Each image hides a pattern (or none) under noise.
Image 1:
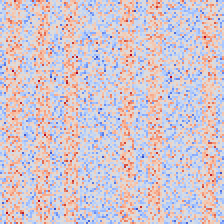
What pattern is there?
bands of columns
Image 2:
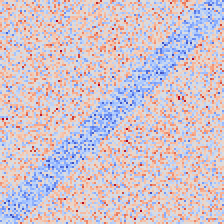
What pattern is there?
a diagonal band
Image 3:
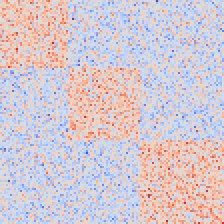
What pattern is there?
blocks along the diagonal
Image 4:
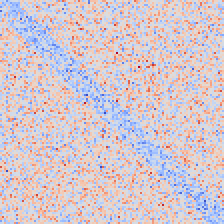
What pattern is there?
a diagonal band
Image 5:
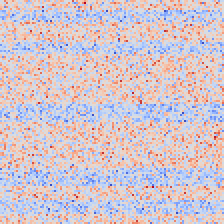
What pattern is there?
bands of rows
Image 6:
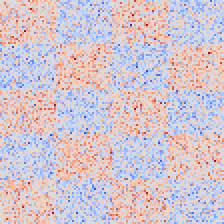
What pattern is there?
a checkerboard
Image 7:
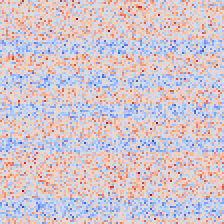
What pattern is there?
bands of rows
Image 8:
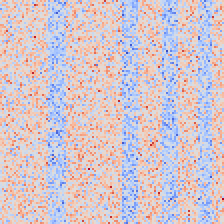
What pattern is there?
bands of columns
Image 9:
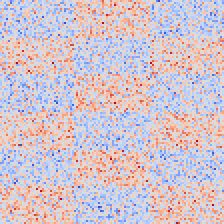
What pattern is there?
a checkerboard
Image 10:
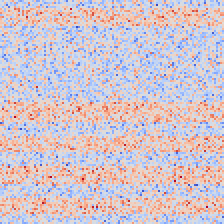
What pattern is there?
bands of rows
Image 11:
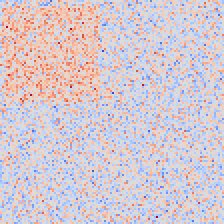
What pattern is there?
one block
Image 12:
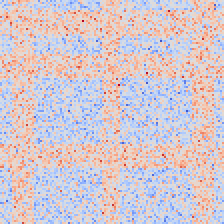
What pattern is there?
bands of rows crossing bands of columns
